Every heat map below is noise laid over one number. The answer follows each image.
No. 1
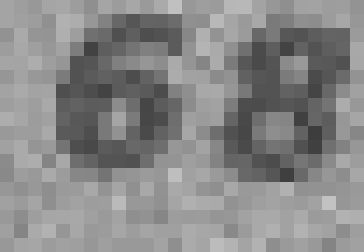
68
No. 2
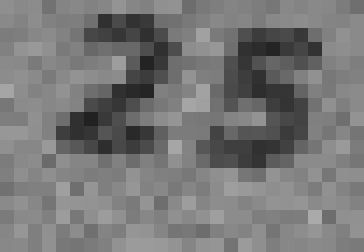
25
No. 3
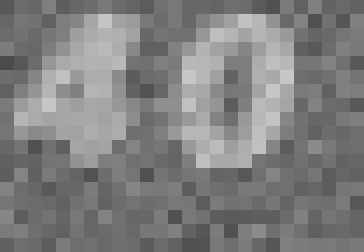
40
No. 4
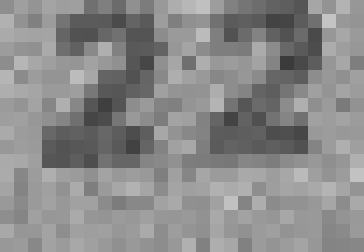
22
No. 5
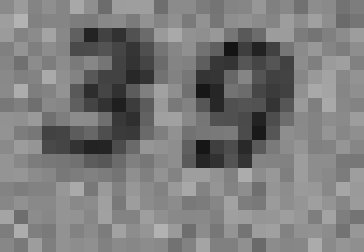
39
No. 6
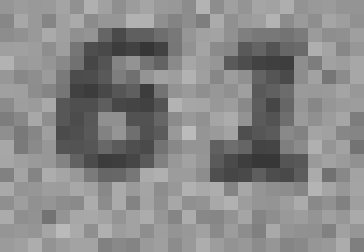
61
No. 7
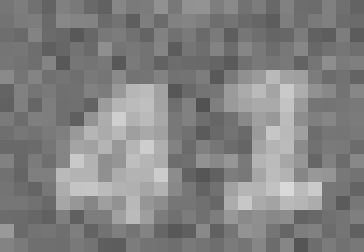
41
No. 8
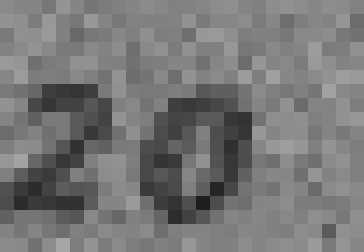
20
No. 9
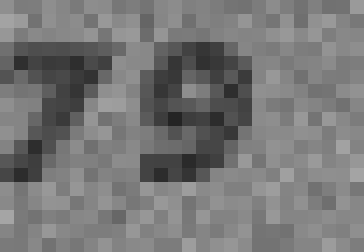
79
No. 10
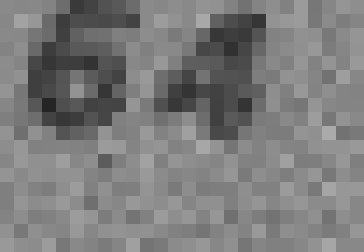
64
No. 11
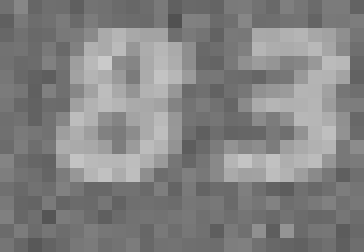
83
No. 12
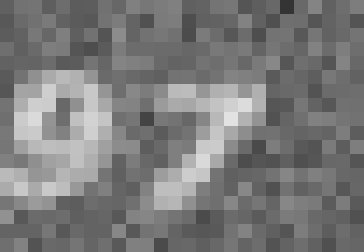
97
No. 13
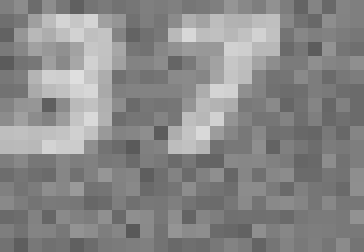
37
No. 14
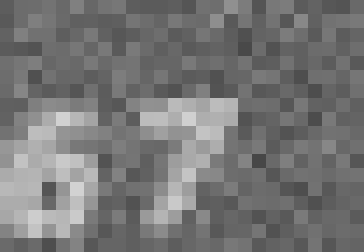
67
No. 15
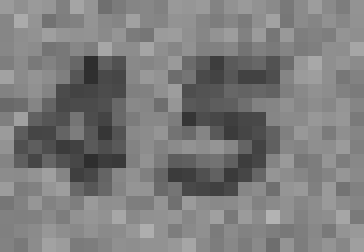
45
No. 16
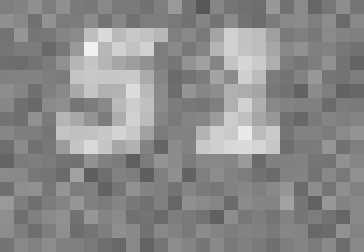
51
